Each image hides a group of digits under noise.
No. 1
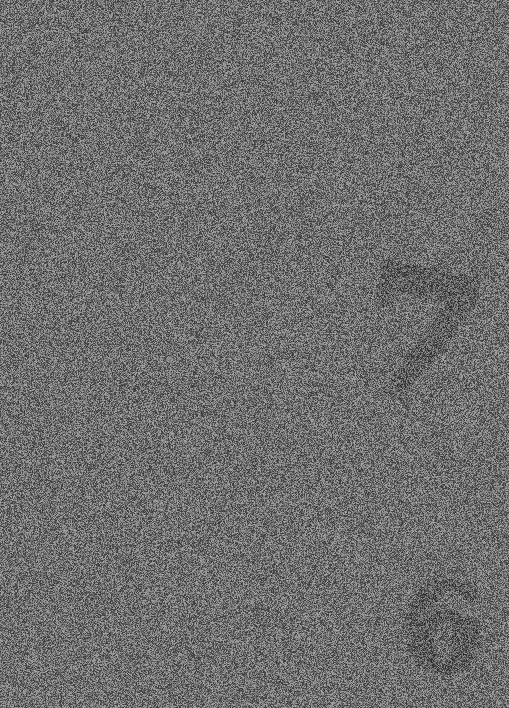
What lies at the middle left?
nothing
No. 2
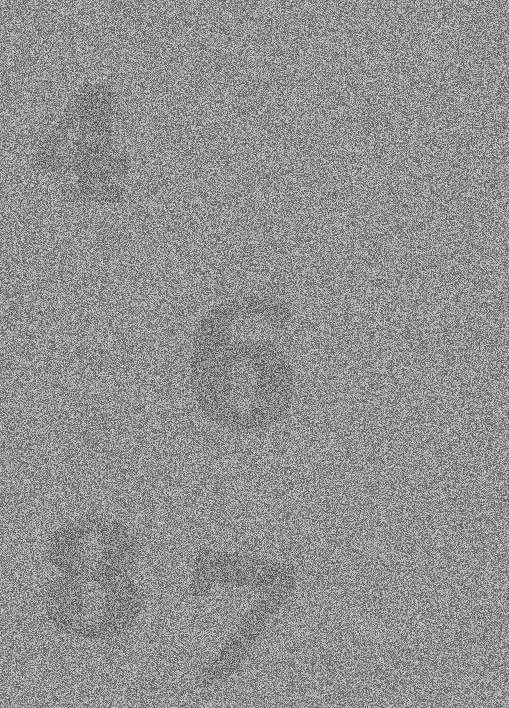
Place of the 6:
centre
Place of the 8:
bottom left
